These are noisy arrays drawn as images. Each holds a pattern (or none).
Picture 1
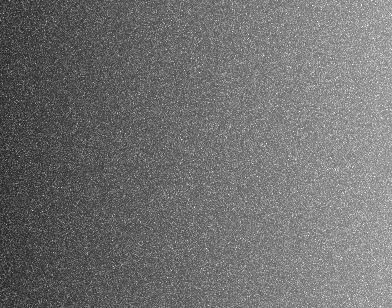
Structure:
a smooth slope
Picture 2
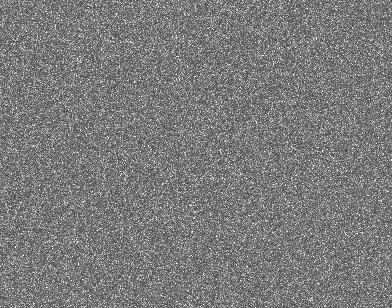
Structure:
only noise
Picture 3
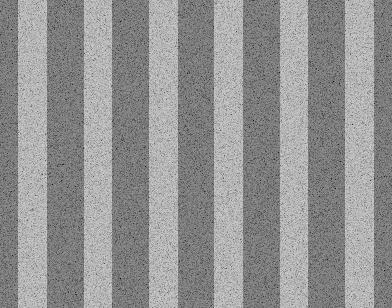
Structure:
vertical stripes
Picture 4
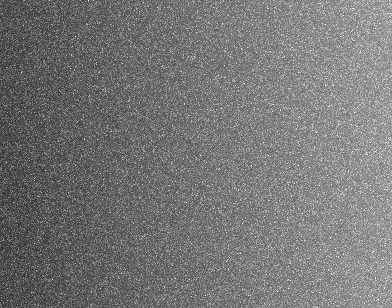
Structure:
a smooth slope
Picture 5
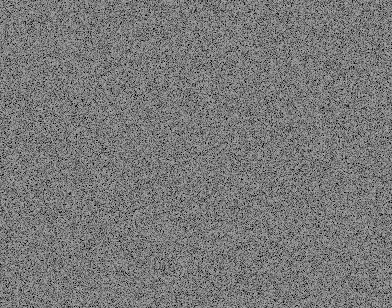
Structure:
only noise
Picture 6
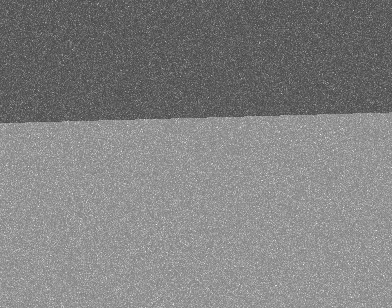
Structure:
a sharp edge
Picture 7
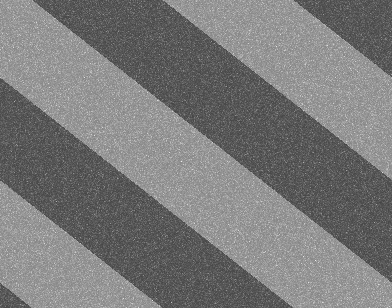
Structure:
diagonal stripes
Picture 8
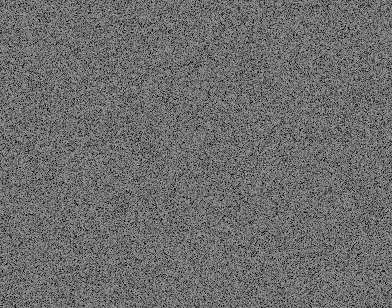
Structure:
only noise
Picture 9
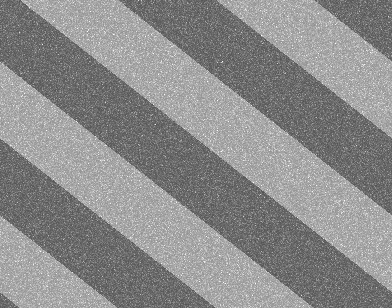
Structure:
diagonal stripes
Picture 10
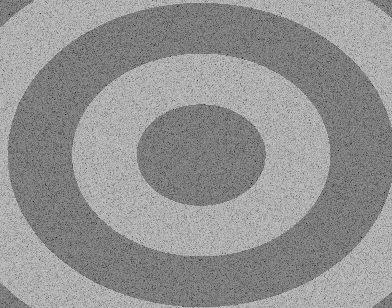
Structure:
rings round one point
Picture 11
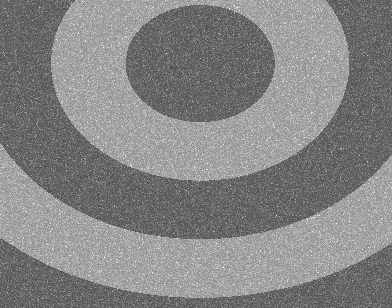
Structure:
rings round one point
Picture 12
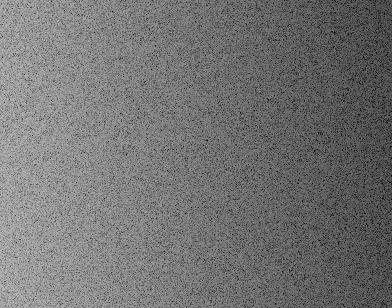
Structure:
a smooth slope
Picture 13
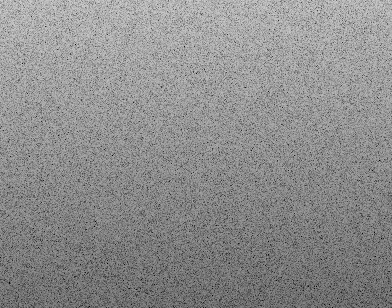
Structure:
a smooth slope
